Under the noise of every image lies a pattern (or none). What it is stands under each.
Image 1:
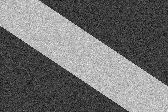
a diagonal band
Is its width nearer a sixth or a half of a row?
a half
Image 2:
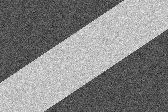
a diagonal band
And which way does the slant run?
bottom left to top right
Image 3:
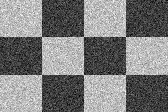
a checkerboard
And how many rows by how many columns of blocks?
3 by 4
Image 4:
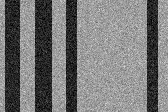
bands of columns
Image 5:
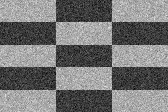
a checkerboard
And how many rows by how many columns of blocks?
5 by 3
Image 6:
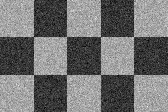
a checkerboard
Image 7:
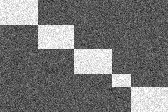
blocks along the diagonal
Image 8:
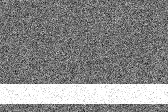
one band of rows
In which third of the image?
bottom
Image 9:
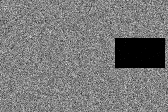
one block
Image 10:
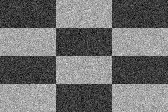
a checkerboard
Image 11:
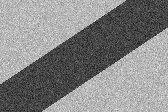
a diagonal band
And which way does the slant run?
bottom left to top right
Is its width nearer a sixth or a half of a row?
a half
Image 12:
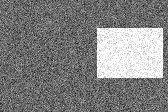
one block
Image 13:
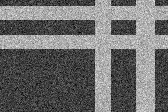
bands of rows crossing bands of columns
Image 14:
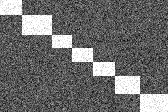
blocks along the diagonal
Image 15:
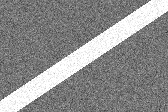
a diagonal band
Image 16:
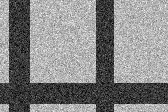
bands of rows crossing bands of columns
